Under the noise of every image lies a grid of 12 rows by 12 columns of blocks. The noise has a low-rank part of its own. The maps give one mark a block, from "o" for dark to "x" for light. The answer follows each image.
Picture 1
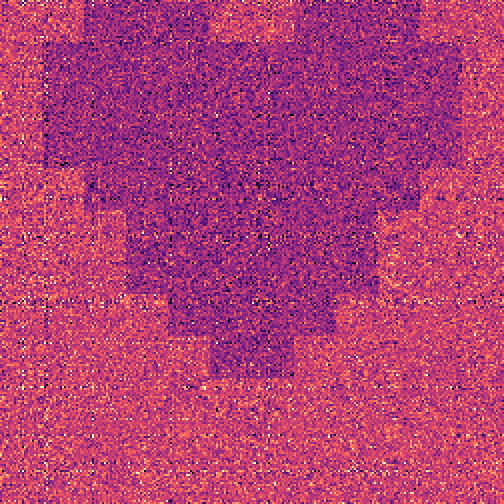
xxoooxxoooxx
xoooooooooox
xoooooooooox
xoooooooooox
xxooooooooxx
xxxooooooxxx
xxxooooooxxx
xxxxooooxxxx
xxxxxooxxxxx
xxxxxxxxxxxx
xxxxxxxxxxxx
xxxxxxxxxxxx
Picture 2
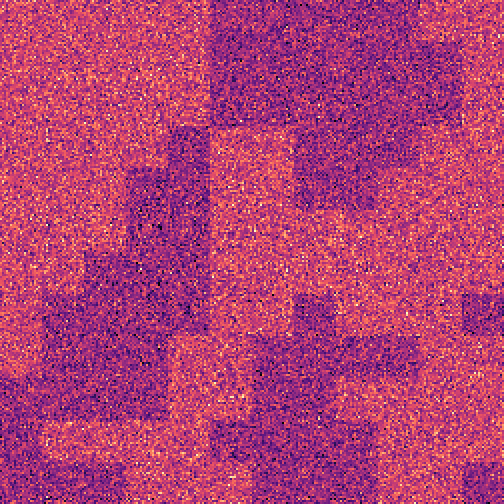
xxxxxoooooxx
xxxxxoooooox
xxxxxoooooox
xxxxoxxoooxx
xxxooxxooxxx
xxxooxxxxxxx
xxoooxxxxxxx
xooooxxoxxxo
xoooxxooooxx
ooooxxooxxxx
oxxxxooooxxx
oooxxxoooxxo
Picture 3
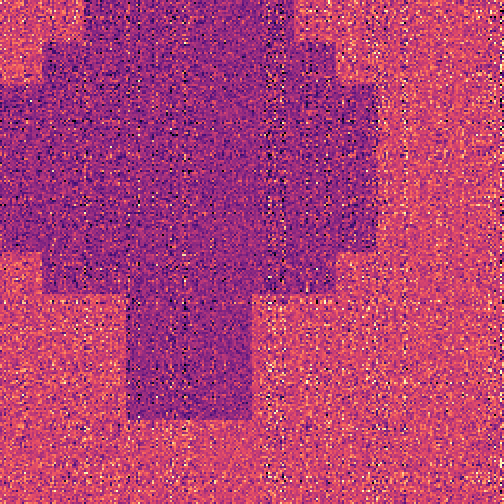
xxoooooxxxxx
xoooooooxxxx
oooooooooxxx
oooooooooxxx
oooooooooxxx
oooooooooxxx
xoooooooxxxx
xxxoooxxxxxx
xxxoooxxxxxx
xxxoooxxxxxx
xxxxxxxxxxxx
xxxxxxxxxxxx
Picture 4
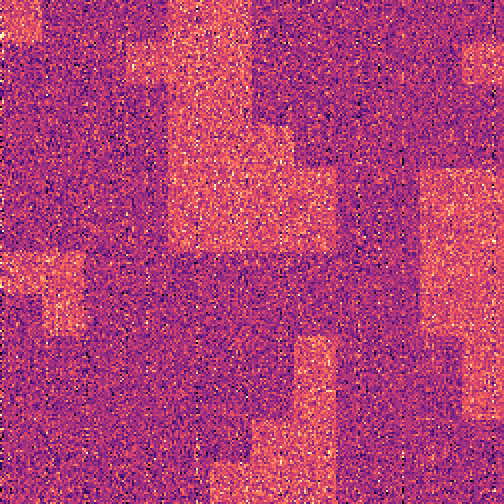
xoooxxoooooo
oooxxxooooox
ooooxxoooooo
ooooxxxooooo
ooooxxxxooxx
ooooxxxxooxx
xxooooooooxx
oxooooooooxx
oooooooxooox
oooooooxooox
ooooooxxoooo
oooooxxxoooo
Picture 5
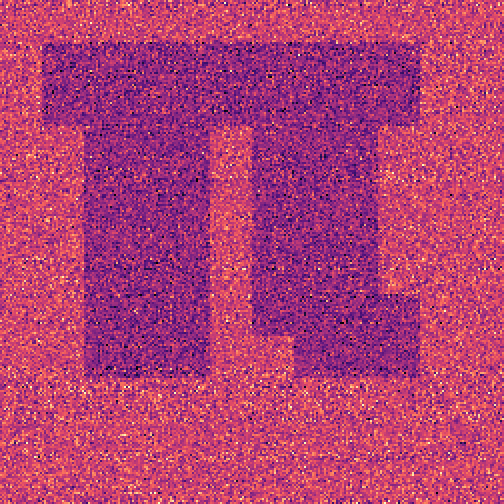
xxxxxxxxxxxx
xoooooooooxx
xoooooooooxx
xxoooxoooxxx
xxoooxoooxxx
xxoooxoooxxx
xxoooxoooxxx
xxoooxooooxx
xxoooxxoooxx
xxxxxxxxxxxx
xxxxxxxxxxxx
xxxxxxxxxxxx
